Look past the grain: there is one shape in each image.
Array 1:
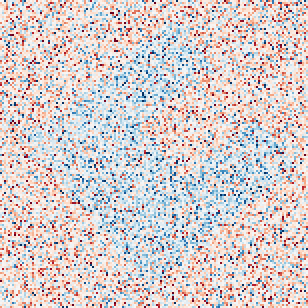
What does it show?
blue square with a notch
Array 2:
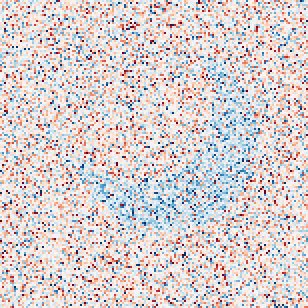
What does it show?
blue crescent
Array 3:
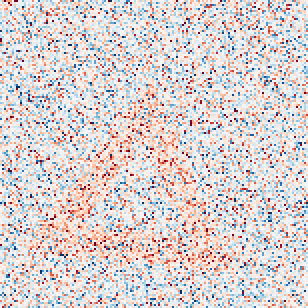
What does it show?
red triangle frame
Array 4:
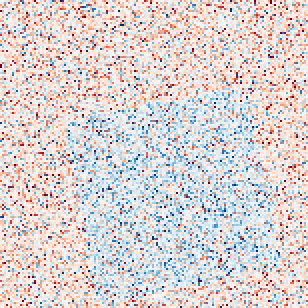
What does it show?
blue square
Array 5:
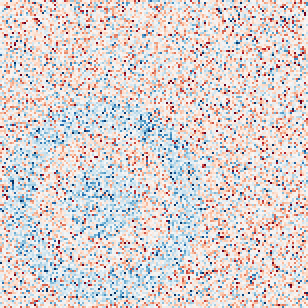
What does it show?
blue bullseye
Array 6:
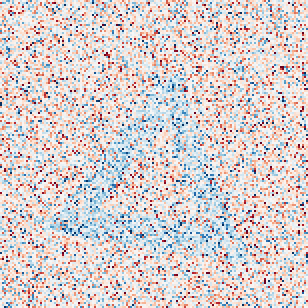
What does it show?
blue triangle frame
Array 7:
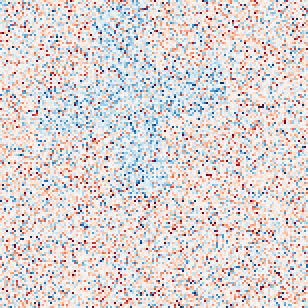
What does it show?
blue cross
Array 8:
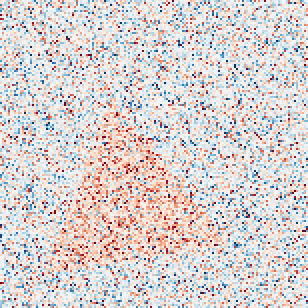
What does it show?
red triangle
